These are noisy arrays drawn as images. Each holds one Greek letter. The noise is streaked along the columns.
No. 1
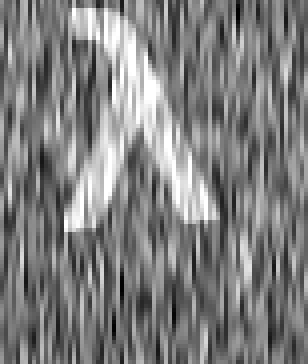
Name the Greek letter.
lambda
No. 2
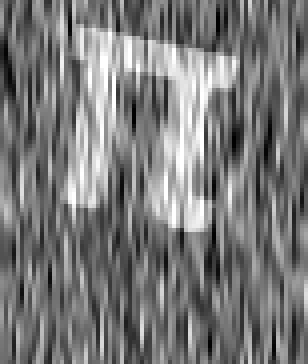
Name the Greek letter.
pi
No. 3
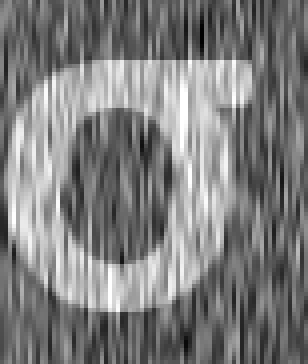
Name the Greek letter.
sigma
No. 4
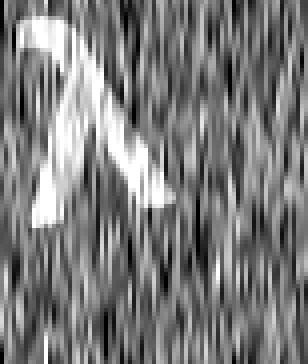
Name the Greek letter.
lambda
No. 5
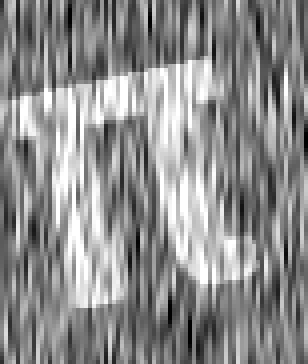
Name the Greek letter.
pi
